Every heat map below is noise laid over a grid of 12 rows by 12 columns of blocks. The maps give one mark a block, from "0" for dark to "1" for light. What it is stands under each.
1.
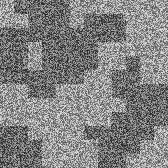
100001111111
110001000111
000000000111
001000011111
001000011011
000000110011
110011110000
111111111000
111111110000
001111000001
000111100011
000111100111
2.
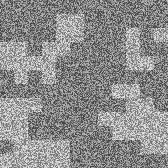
000000000000
000011000000
000011000101
110110000100
111100000110
010100000000
000000001100
111000000110
110000011111
110000001111
011110000011
111110000000
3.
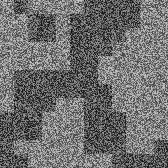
101111000011
110010000011
110010000111
111110001111
111110011111
100000011111
100000001111
100011001111
000111000111
000111000111
011111000110
001111110000
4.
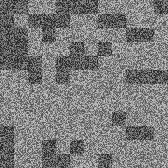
001100011110
010001100111
001011111001
001110101111
000100011111
110101111000
111111111111
111111111111
111111110111
011111111001
011010111111
011001101111
